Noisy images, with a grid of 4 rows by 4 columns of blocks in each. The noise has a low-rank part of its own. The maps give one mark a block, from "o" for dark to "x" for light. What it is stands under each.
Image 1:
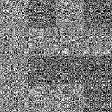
x o x o
x x x x
x o o o
x x x o
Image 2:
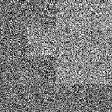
o o x x
o x x x
o o x x
o o o o
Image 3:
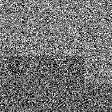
x x x x
x x x x
o o o x
o o o o
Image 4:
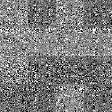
x o x o
x x x x
x o o o
o o x o
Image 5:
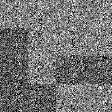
x x x x
o x x x
o x o o
o o x x
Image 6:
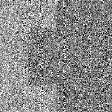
x x o o
x o o o
x o o o
x x o o
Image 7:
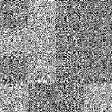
o x o o
x x o o
o x o o
x o o x
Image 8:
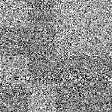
x o x x
o o x x
x o o o
o x o o
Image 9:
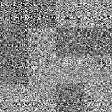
o o x x
o x o o
o x x x
x x o x
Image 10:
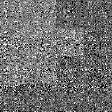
x x o o
x x x o
x x o o
o o o o
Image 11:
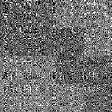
o o x x
o o o x
x x o o
x x x o
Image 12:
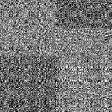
x x o o
x x x x
o o x x
o o x x
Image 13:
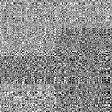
x x x x
x x o o
o o o o
x x o o
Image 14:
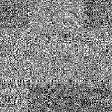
o x x o
x x x x
x x x x
x o o o
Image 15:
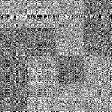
x x x o
o o x o
o x o x
o x x x
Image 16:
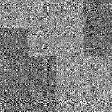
x x x o
o x x o
o o x x
o o x x
